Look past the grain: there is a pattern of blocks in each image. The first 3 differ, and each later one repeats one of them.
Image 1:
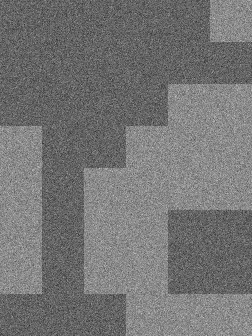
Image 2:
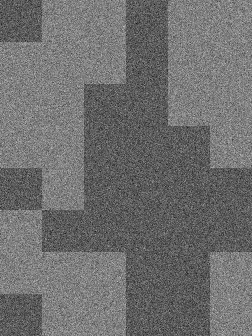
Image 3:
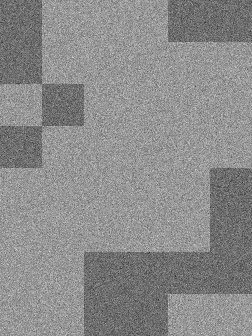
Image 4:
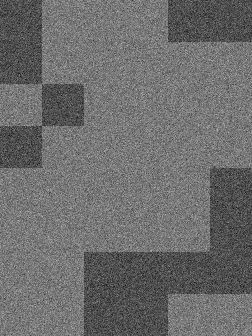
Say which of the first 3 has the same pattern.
3
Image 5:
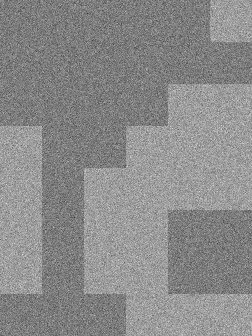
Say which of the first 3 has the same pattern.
1
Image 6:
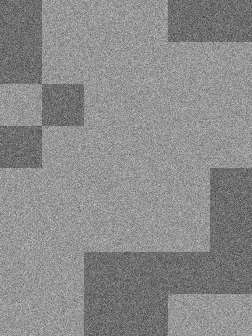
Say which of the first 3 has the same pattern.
3
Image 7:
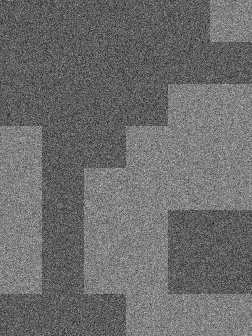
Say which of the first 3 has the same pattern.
1
